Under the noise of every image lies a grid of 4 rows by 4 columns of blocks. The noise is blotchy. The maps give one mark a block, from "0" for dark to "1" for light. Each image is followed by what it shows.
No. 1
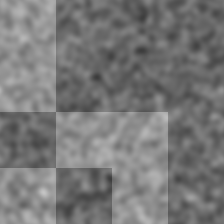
1 0 0 0
1 0 0 0
0 1 1 0
1 0 1 0
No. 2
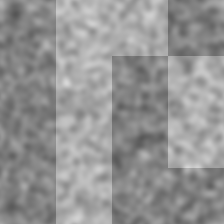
0 1 1 0
0 1 0 1
0 1 0 1
0 1 0 0
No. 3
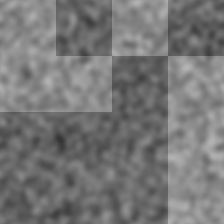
1 0 1 0
1 1 0 1
0 0 0 1
0 0 0 1
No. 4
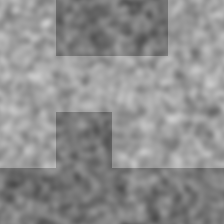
1 0 0 1
1 1 1 1
1 0 1 1
0 0 0 0
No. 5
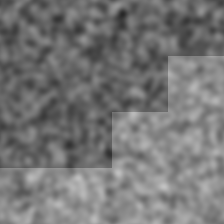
0 0 0 0
0 0 0 1
0 0 1 1
1 1 1 1
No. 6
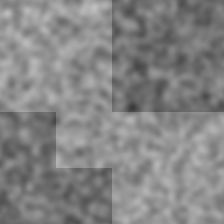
1 1 0 0
1 1 0 0
0 1 1 1
0 0 1 1
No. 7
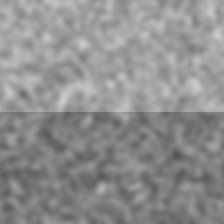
1 1 1 1
1 1 1 1
0 0 0 0
0 0 0 0
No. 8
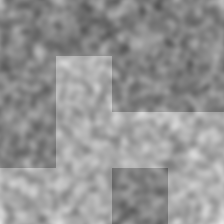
0 0 0 0
0 1 0 0
0 1 1 1
1 1 0 1
